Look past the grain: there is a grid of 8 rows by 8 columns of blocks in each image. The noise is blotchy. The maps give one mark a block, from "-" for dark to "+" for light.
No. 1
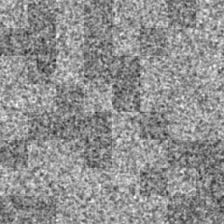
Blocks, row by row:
+ - + - + + - +
- - + - + - + +
+ - + - - + + +
+ + - + - + + +
+ - - - + - + +
- + + - + + - -
+ + + + + - + -
- - + + + + - -
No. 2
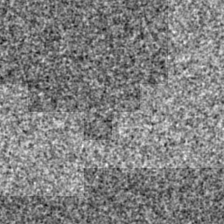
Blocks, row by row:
- - - - - - + +
- - - - - - + +
- - - - - - + +
+ - - - - + + +
+ + + - + + + +
+ + + + + + + +
+ + + - - - - -
- - - - - - - -
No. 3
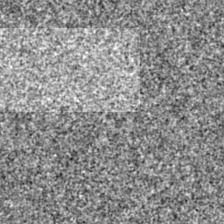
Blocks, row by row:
- - - - - - - -
+ + + + + - - -
+ + + + + - - -
+ + + + + - - -
- - - - - - - -
- - - - - - - -
- - - - - - - -
- - - - - - - -
